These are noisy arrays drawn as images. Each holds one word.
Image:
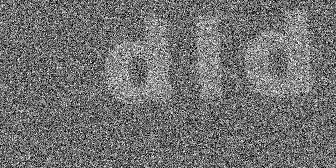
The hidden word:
did
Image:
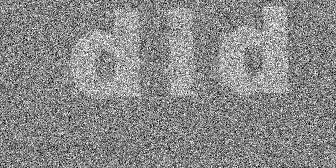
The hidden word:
did
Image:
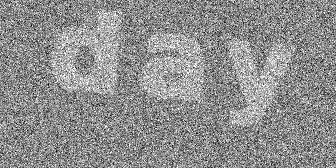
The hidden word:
day
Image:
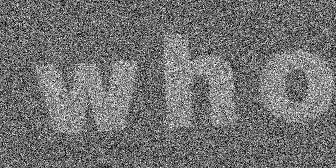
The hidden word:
who
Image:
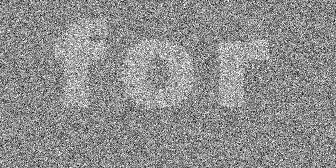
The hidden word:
for
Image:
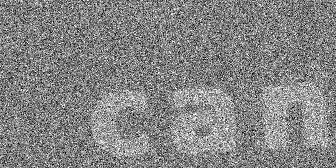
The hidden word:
can
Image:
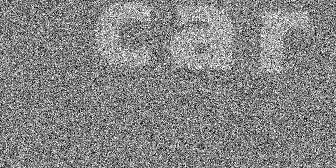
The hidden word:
car
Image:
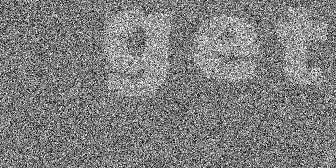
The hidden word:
get
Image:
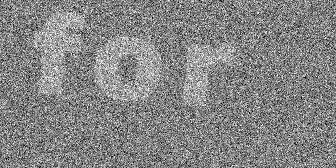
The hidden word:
for
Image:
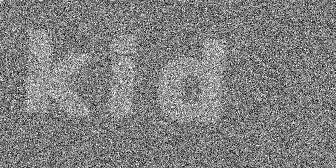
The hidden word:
kid
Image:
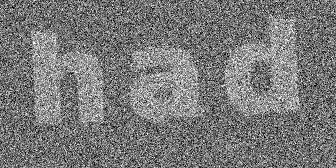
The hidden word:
had
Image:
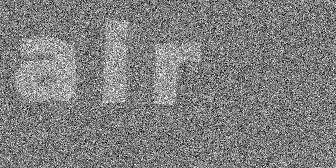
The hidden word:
air
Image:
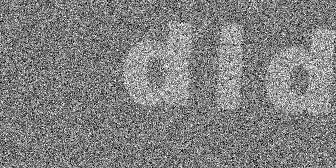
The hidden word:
did
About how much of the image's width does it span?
two thirds
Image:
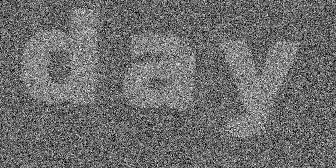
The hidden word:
day
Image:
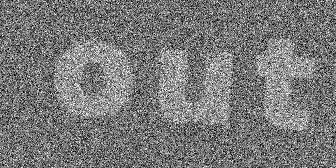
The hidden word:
out
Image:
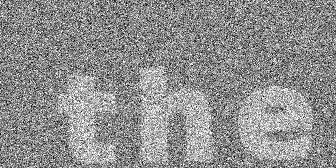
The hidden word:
the
